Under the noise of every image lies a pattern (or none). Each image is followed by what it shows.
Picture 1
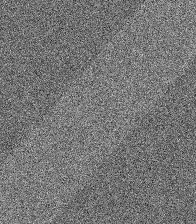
a diagonal band
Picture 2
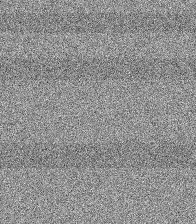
bands of rows
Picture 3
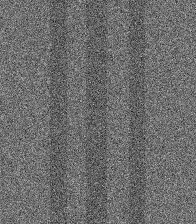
bands of columns
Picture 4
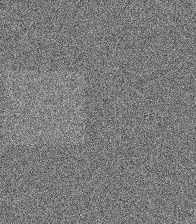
one block
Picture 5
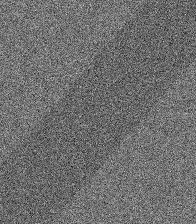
a diagonal band
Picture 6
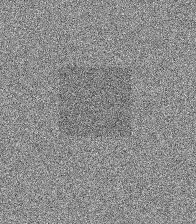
one block
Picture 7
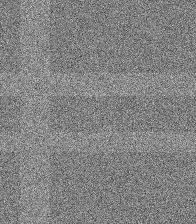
bands of rows crossing bands of columns
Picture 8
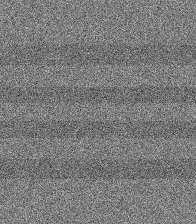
bands of rows
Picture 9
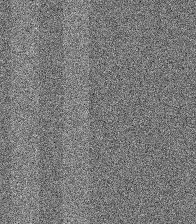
bands of columns
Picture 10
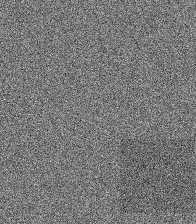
one block
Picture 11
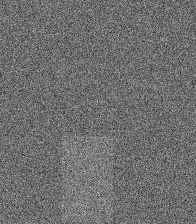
one block
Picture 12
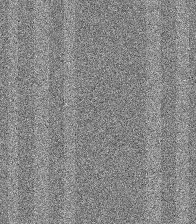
bands of columns
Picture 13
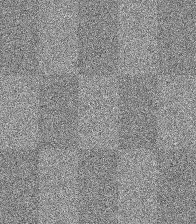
a checkerboard
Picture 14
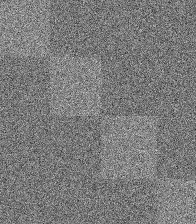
blocks along the diagonal
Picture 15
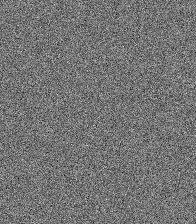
only noise
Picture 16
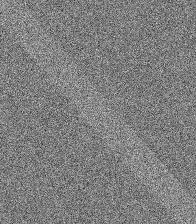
a diagonal band
